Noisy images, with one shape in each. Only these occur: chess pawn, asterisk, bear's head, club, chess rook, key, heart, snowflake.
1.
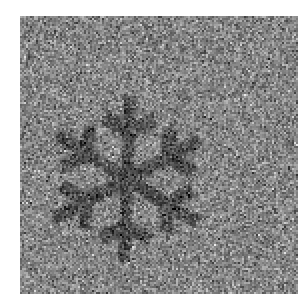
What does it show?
dark snowflake
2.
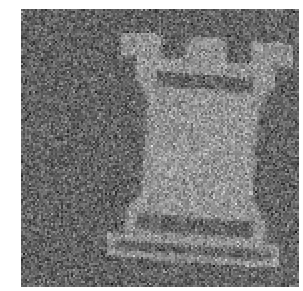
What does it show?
light chess rook
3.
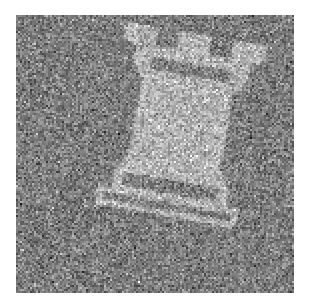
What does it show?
light chess rook
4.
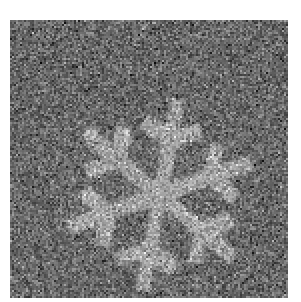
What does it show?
light snowflake
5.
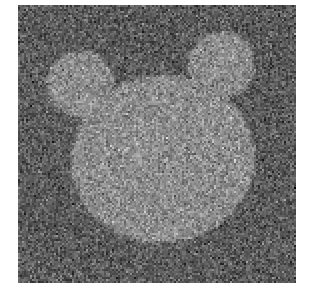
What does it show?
light bear's head
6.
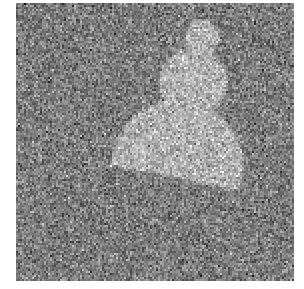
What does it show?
light chess pawn
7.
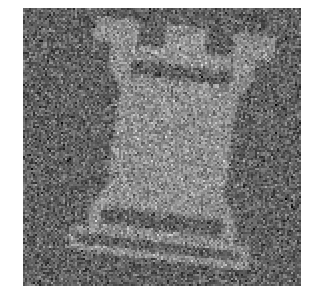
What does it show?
light chess rook
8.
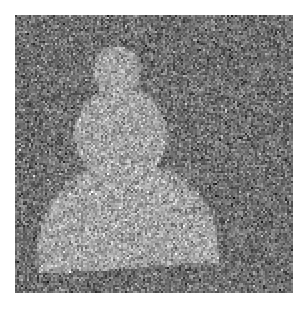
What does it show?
light chess pawn
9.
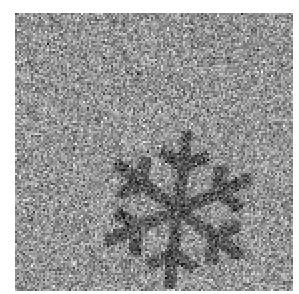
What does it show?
dark snowflake
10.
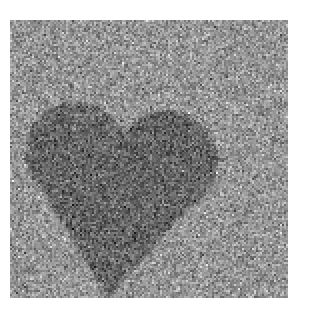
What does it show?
dark heart
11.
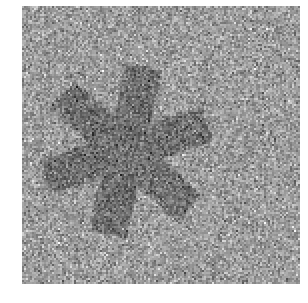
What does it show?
dark asterisk
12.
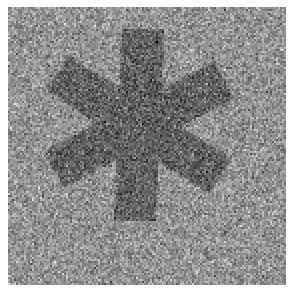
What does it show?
dark asterisk
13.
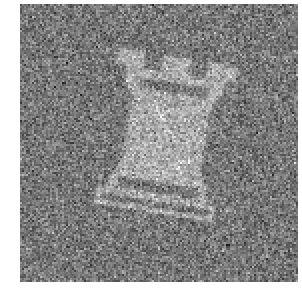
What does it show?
light chess rook
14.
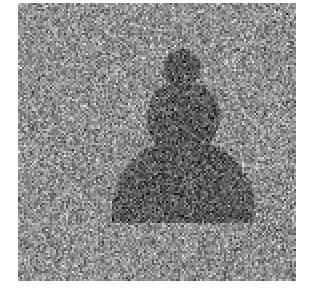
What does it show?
dark chess pawn
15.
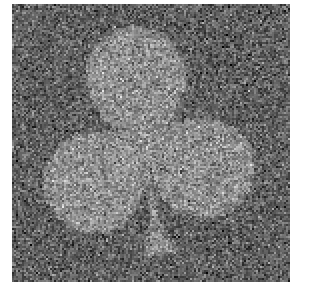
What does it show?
light club
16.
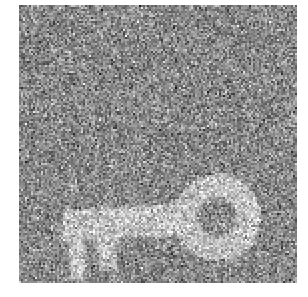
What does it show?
light key
